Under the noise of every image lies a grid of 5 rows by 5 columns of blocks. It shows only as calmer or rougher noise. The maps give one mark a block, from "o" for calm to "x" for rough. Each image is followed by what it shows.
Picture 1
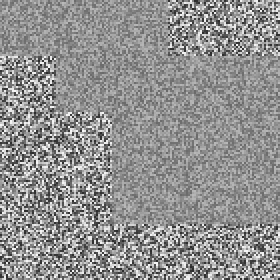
o o o x x
x o o o o
x x o o o
x x o o o
x x x x x
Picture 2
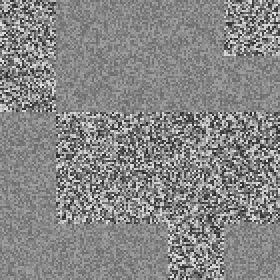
x o o o x
x o o o o
o x x x x
o x x x x
o o o x o
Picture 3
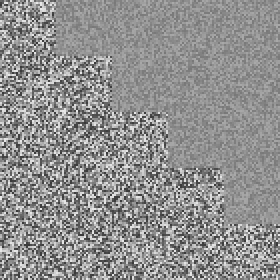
x o o o o
x x o o o
x x x o o
x x x x o
x x x x x
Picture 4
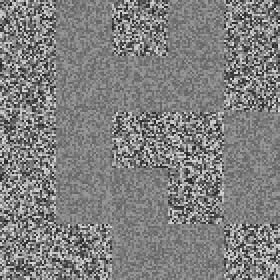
x o x o x
x o o o x
x o x x o
x o o x o
x x o o x
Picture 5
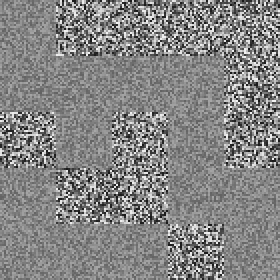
o x x x x
o o o o x
x o x o x
o x x o o
o o o x o
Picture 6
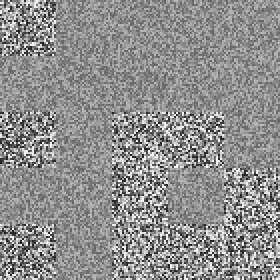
x o o o o
o o o o o
x o x x o
o o x o x
x o x x x
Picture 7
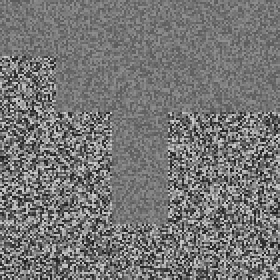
o o o o o
x o o o o
x x o x x
x x o x x
x x x x x
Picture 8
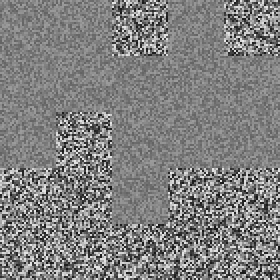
o o x o x
o o o o o
o x o o o
x x o x x
x x x x x
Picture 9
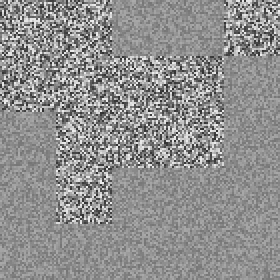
x x o o x
x x x x o
o x x x o
o x o o o
o o o o o
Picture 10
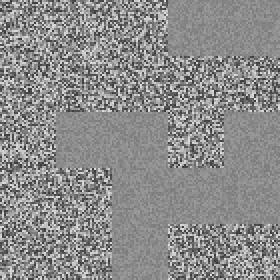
x x x o o
x x x x x
x o o x o
x x o o o
x x o x x
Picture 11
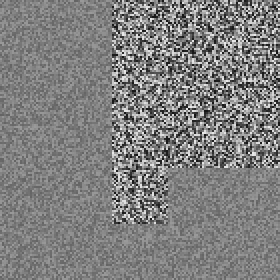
o o x x x
o o x x x
o o x x x
o o x o o
o o o o o
